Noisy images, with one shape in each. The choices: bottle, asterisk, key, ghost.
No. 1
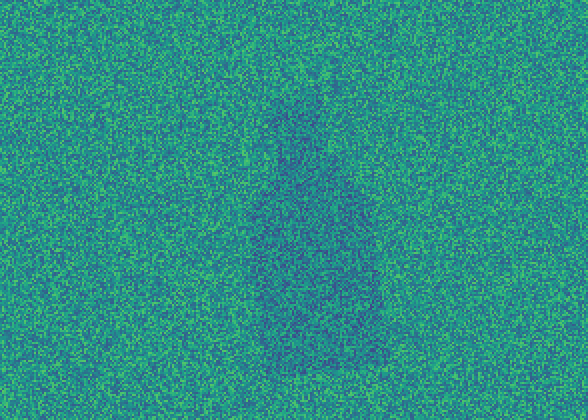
bottle
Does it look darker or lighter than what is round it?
darker
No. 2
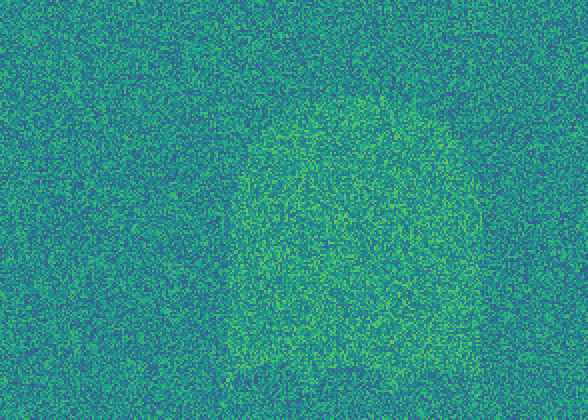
ghost
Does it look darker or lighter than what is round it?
lighter
